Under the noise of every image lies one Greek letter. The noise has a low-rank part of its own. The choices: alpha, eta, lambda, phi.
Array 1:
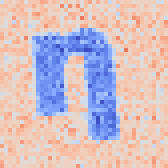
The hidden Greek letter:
eta
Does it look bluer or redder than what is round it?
bluer
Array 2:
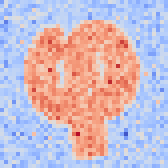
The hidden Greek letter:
phi
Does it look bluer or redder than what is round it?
redder
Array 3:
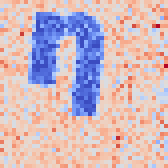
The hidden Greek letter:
eta
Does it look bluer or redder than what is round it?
bluer
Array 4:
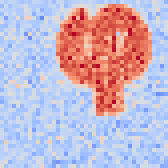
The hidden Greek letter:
phi
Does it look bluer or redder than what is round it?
redder
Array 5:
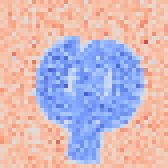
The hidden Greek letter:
phi
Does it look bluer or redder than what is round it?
bluer
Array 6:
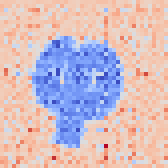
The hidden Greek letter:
phi
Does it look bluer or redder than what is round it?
bluer
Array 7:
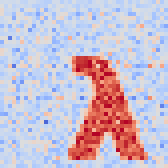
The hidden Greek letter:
lambda
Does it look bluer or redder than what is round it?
redder
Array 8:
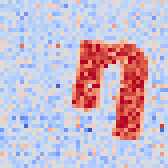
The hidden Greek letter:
eta
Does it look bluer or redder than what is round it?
redder
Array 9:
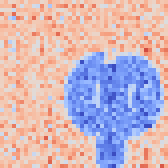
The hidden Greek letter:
phi
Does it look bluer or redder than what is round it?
bluer
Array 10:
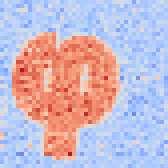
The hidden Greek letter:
phi
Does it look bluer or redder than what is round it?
redder
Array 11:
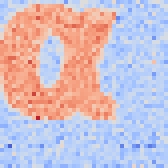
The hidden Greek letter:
alpha
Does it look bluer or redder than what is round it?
redder
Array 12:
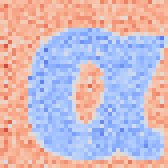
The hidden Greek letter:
alpha
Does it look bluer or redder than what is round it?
bluer
